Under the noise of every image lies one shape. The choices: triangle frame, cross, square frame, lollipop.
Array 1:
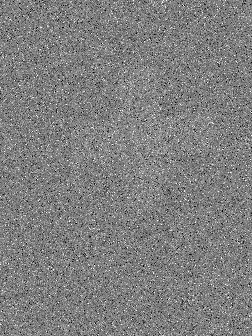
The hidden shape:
cross
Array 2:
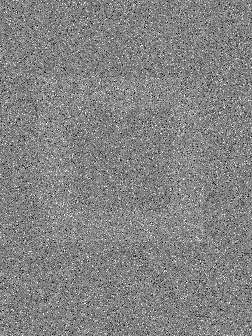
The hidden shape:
square frame
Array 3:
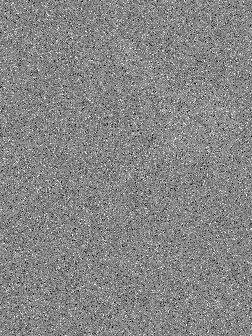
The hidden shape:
lollipop
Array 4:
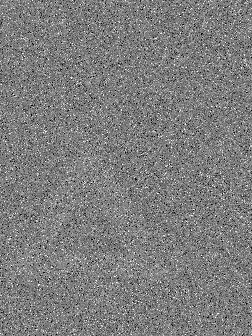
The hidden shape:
triangle frame
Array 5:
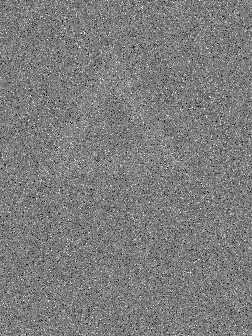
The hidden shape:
triangle frame
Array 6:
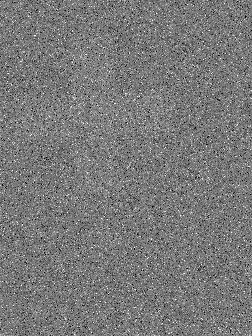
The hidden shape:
cross
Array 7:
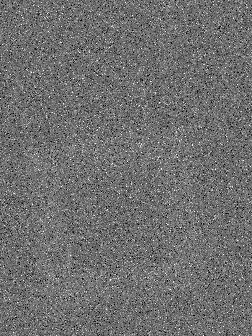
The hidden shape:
square frame
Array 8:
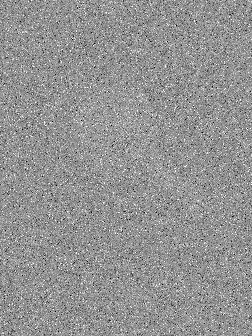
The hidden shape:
lollipop
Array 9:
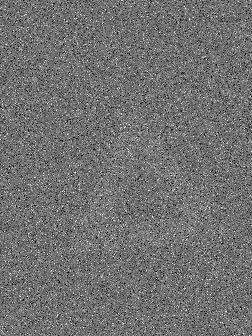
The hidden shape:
triangle frame
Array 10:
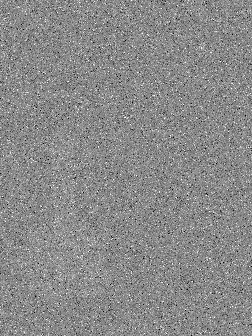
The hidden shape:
lollipop
